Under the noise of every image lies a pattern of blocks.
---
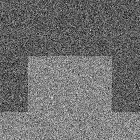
left and right mirror each other
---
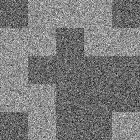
mirrored about the diagonal from the top left
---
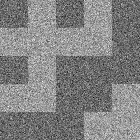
mirrored about the diagonal from the top left
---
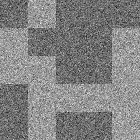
no symmetry
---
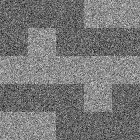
the same after a half turn
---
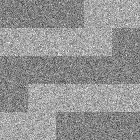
the same after a half turn
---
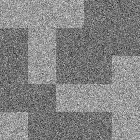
mirrored about the diagonal from the bottom left
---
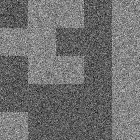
no symmetry
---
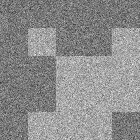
mirrored about the diagonal from the top left
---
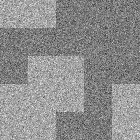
mirrored about the diagonal from the bottom left
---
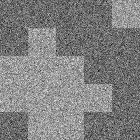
mirrored about the diagonal from the bottom left
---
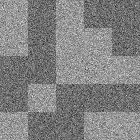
mirrored about the diagonal from the bottom left
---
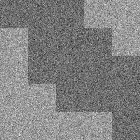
mirrored about the diagonal from the bottom left
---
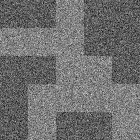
no symmetry
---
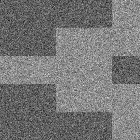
top and bottom mirror each other
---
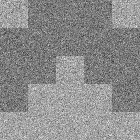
left and right mirror each other
